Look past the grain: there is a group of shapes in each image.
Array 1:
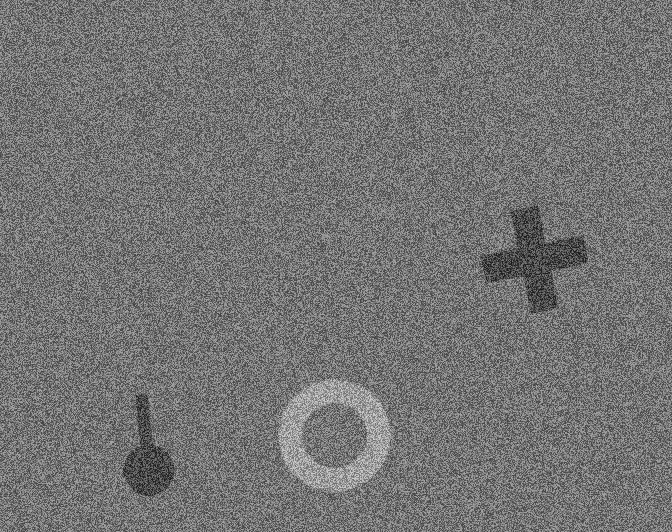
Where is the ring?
bottom middle
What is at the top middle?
nothing
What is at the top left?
nothing
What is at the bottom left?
lollipop
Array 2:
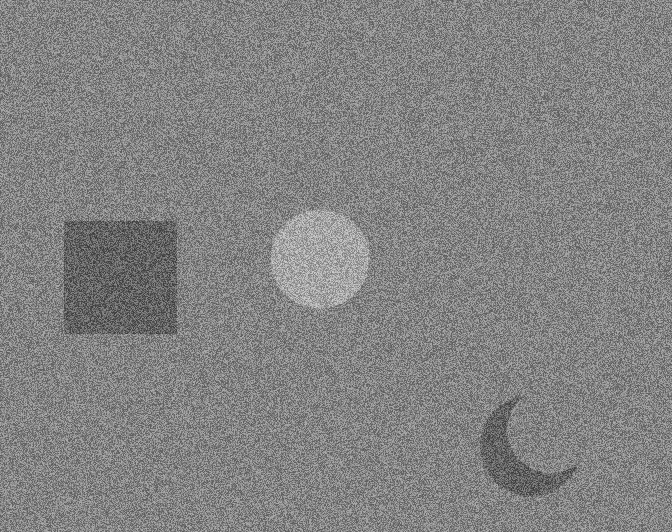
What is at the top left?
nothing
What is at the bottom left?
nothing
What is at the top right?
nothing
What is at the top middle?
nothing
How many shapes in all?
3
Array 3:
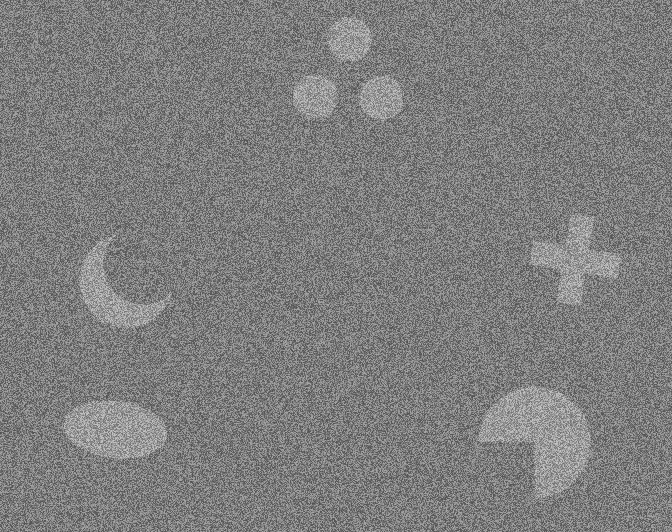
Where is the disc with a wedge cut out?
bottom right
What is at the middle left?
crescent
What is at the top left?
nothing
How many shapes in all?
5
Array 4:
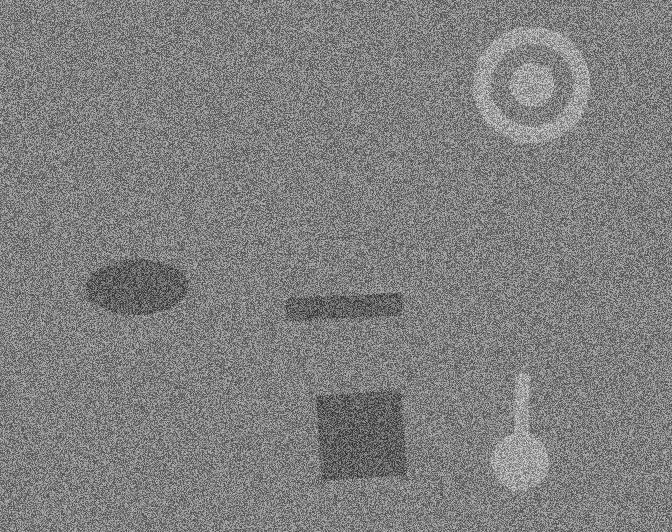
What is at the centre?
bar
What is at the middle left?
ellipse
